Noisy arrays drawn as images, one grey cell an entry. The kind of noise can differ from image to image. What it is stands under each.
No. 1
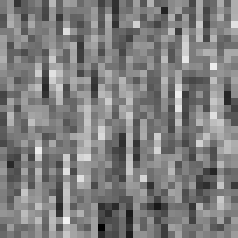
streaked along the columns
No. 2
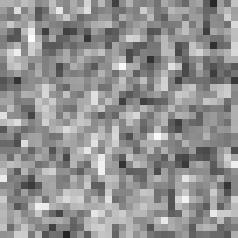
blotchy
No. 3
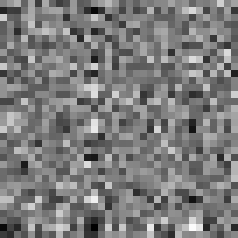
low rank plus noise
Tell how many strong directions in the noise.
one
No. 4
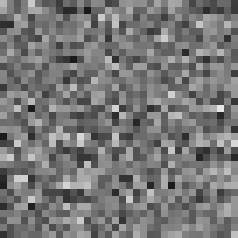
low rank plus noise
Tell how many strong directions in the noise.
one
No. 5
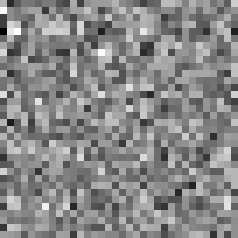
low rank plus noise
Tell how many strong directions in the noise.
one
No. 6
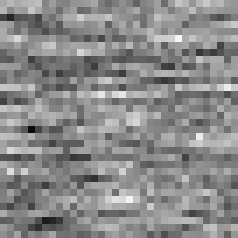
streaked along the rows
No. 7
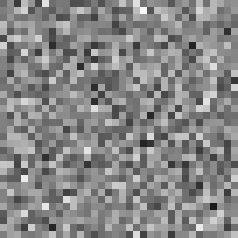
independent entries
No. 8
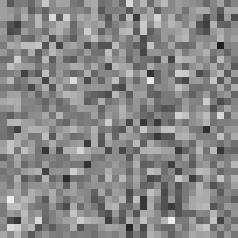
low rank plus noise
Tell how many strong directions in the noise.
two
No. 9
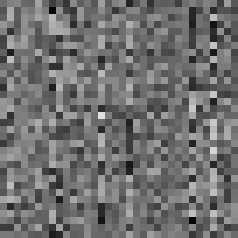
columns of uneven size
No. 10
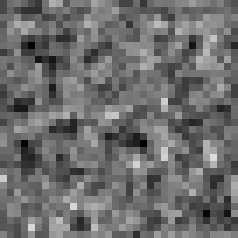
blotchy
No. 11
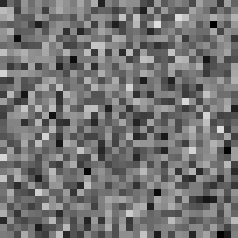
independent entries
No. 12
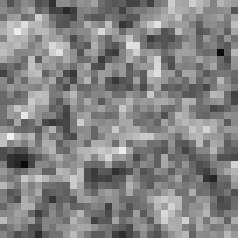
blotchy
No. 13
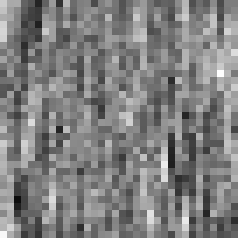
streaked along the columns
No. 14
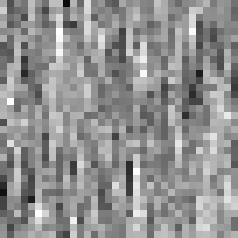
streaked along the columns
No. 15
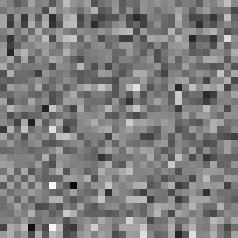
low rank plus noise
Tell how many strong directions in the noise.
one
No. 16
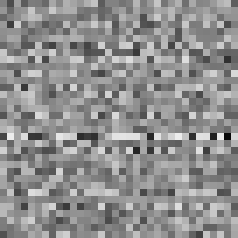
rows of uneven size
